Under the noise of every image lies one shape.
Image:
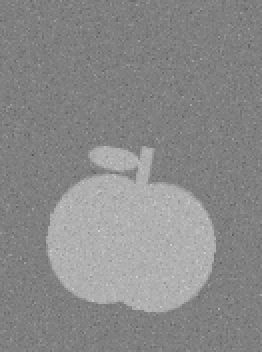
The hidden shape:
apple
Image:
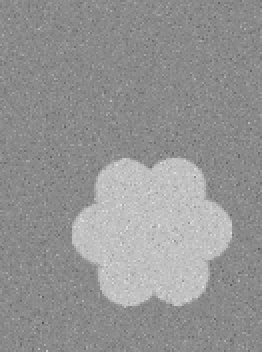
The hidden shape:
flower
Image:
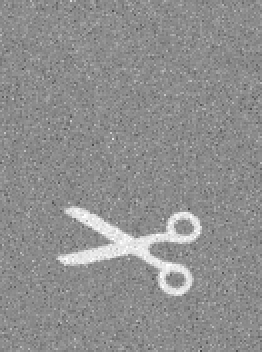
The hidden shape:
pair of scissors
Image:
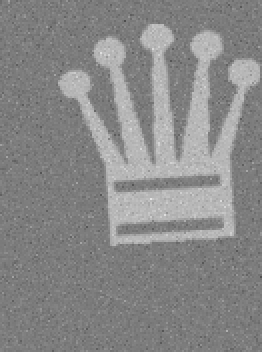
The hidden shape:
chess queen
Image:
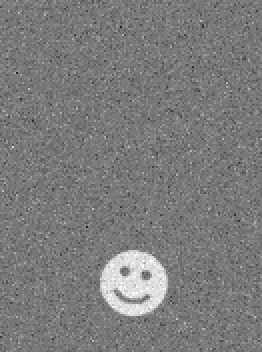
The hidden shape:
smiling face
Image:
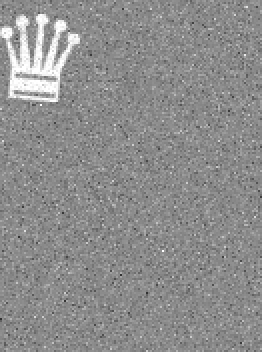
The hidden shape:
chess queen
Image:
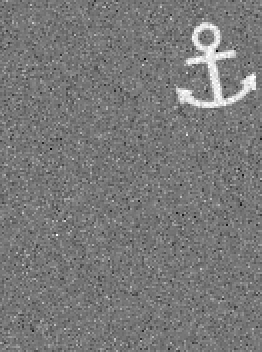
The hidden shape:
anchor
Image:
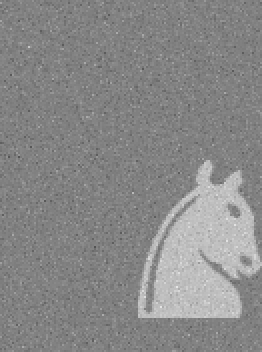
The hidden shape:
chess knight
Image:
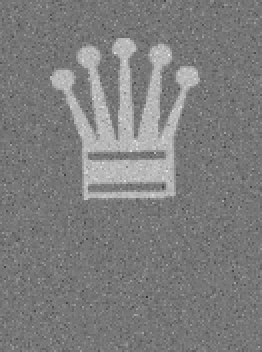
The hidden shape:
chess queen
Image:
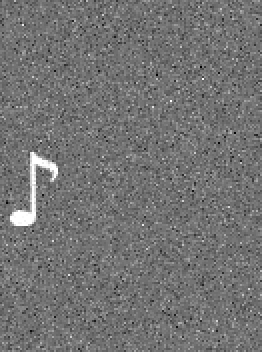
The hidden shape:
musical note
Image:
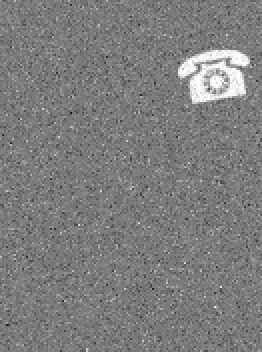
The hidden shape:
telephone
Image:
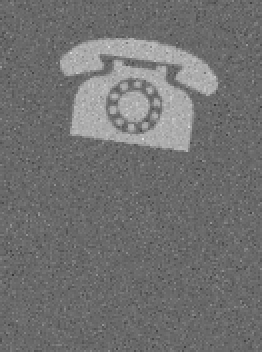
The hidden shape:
telephone
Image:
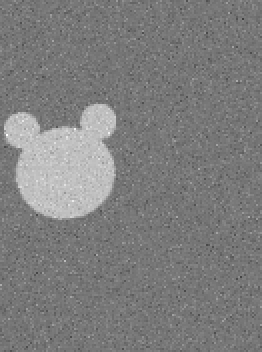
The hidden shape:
bear's head
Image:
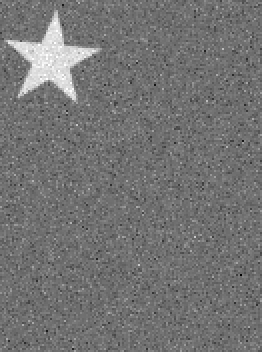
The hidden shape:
star
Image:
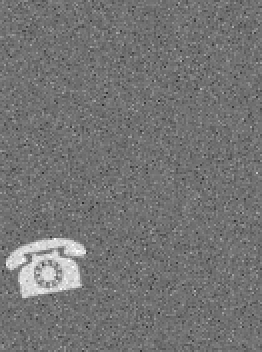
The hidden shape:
telephone
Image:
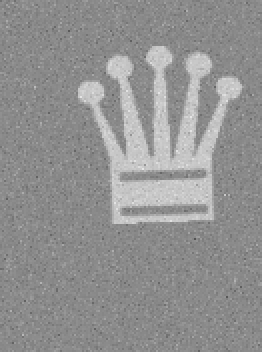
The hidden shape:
chess queen
